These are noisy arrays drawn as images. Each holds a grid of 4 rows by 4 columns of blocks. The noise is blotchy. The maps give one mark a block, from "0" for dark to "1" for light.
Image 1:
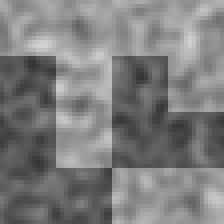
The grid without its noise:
1 1 1 1
0 1 0 1
0 1 0 0
0 0 1 1
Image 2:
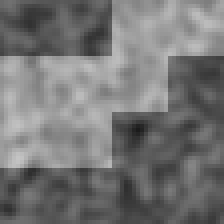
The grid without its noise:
0 0 1 1
1 1 1 0
1 1 0 0
0 0 0 0
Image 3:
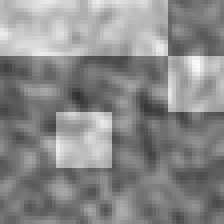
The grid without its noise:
1 1 1 0
0 0 0 1
0 1 0 0
0 0 0 0
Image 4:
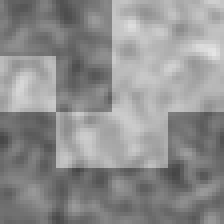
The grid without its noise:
0 0 1 1
1 0 1 1
0 1 1 0
0 0 0 0
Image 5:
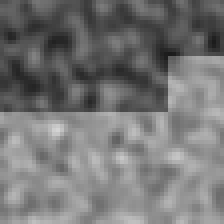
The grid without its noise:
0 0 0 0
0 0 0 1
1 1 1 1
1 1 1 1
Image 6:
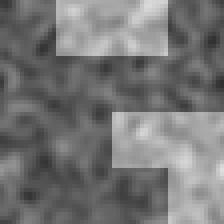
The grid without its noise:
0 1 1 0
0 0 0 0
0 0 1 1
0 0 0 1
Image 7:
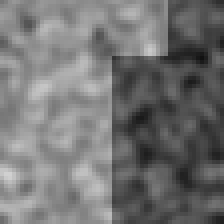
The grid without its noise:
1 1 1 0
1 1 0 0
1 1 0 0
1 1 0 0
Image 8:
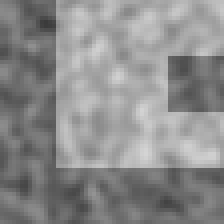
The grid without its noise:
0 1 1 1
0 1 1 0
0 1 1 1
0 0 0 0
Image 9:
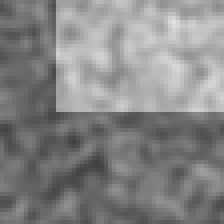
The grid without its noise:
0 1 1 1
0 1 1 1
0 0 0 0
0 0 0 0
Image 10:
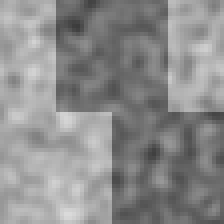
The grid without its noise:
1 0 0 1
1 0 0 1
1 1 0 0
1 1 0 0
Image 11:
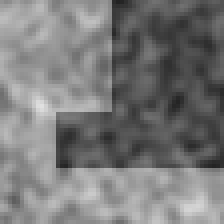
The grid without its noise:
1 1 0 0
1 1 0 0
1 0 0 0
1 1 1 1
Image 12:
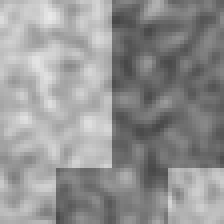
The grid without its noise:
1 1 0 0
1 1 0 0
1 1 0 0
1 0 0 1
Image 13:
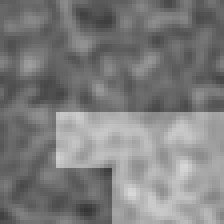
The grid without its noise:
0 0 0 0
0 0 0 0
0 1 1 1
0 0 1 1
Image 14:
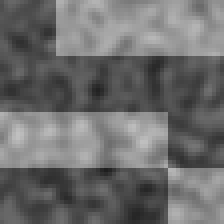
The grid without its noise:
0 1 1 1
0 0 0 0
1 1 1 0
0 0 0 1
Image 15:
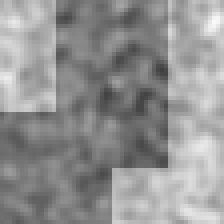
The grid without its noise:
1 0 0 1
1 0 0 1
0 0 0 1
0 0 1 1
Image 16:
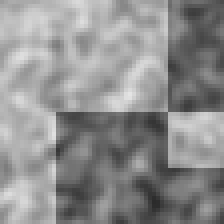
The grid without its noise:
1 1 1 0
1 1 1 0
1 0 0 1
1 0 0 0
